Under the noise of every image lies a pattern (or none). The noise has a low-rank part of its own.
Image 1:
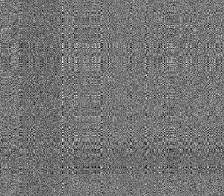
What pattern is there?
bands of rows crossing bands of columns
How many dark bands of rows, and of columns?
1 and 1
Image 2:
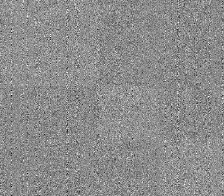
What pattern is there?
blocks along the diagonal
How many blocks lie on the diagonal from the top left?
3
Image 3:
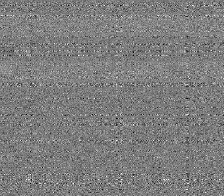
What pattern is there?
bands of rows
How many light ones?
2
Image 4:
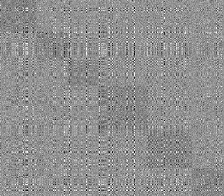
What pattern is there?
blocks along the diagonal
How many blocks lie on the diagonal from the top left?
6
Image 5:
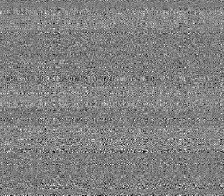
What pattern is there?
bands of rows
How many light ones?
3
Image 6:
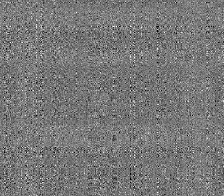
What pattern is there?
bands of rows crossing bands of columns
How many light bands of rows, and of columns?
3 and 2
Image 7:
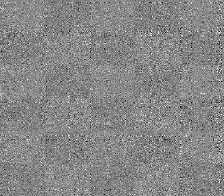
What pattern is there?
a checkerboard
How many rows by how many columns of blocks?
6 by 5
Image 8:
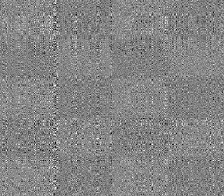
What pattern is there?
a checkerboard
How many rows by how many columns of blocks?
5 by 4
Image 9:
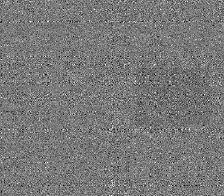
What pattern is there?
one block
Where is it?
middle right
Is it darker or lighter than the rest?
darker
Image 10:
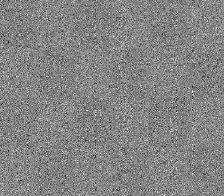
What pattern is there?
a checkerboard
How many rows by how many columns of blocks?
4 by 6
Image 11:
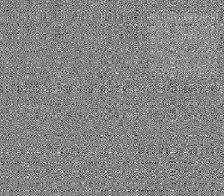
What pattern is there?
one block
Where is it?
top right
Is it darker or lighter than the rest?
lighter
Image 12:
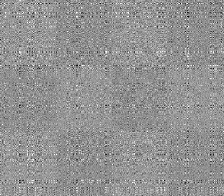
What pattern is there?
a checkerboard
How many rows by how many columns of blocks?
3 by 4
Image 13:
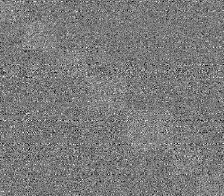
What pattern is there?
blocks along the diagonal
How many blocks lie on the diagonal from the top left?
7
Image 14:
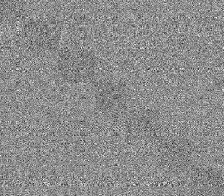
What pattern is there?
blocks along the diagonal
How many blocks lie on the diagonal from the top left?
7
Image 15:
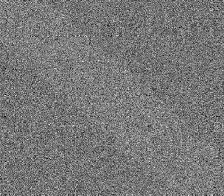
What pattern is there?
a diagonal band
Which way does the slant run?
top left to bottom right
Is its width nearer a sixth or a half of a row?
a half
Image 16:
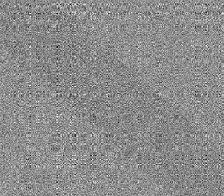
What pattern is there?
a diagonal band
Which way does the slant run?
top left to bottom right
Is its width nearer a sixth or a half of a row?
a half
